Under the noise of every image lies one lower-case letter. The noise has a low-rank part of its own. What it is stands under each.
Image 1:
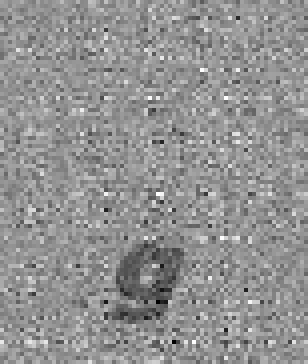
dark g, bottom middle
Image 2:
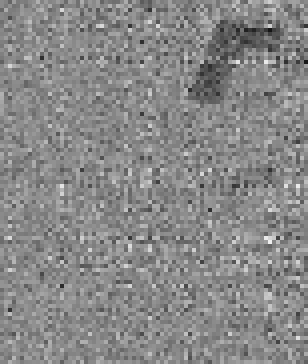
dark r, top right
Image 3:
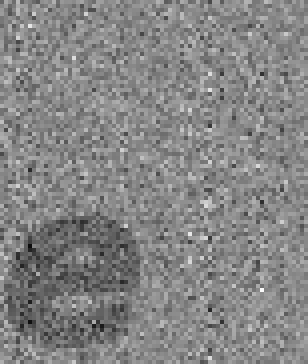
dark e, bottom left
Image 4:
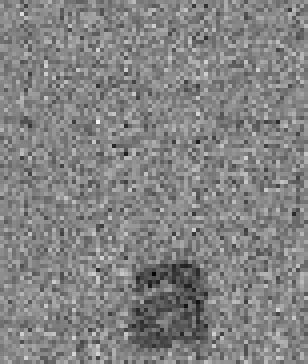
dark a, bottom middle
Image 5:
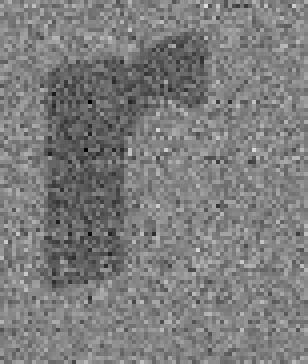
dark r
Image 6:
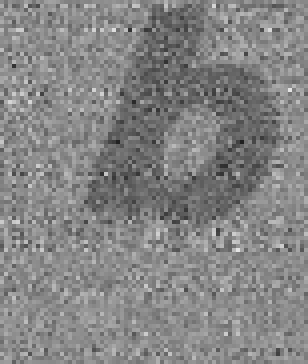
dark b
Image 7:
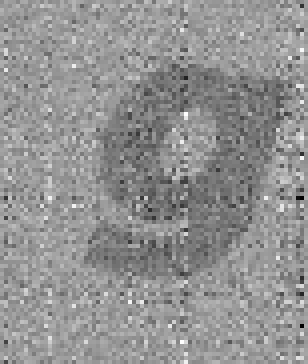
dark g
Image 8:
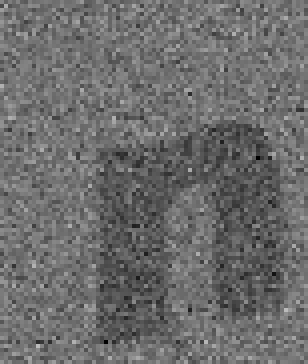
dark n
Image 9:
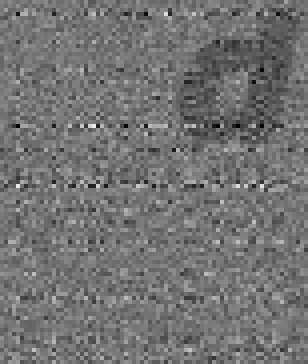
dark d, top right
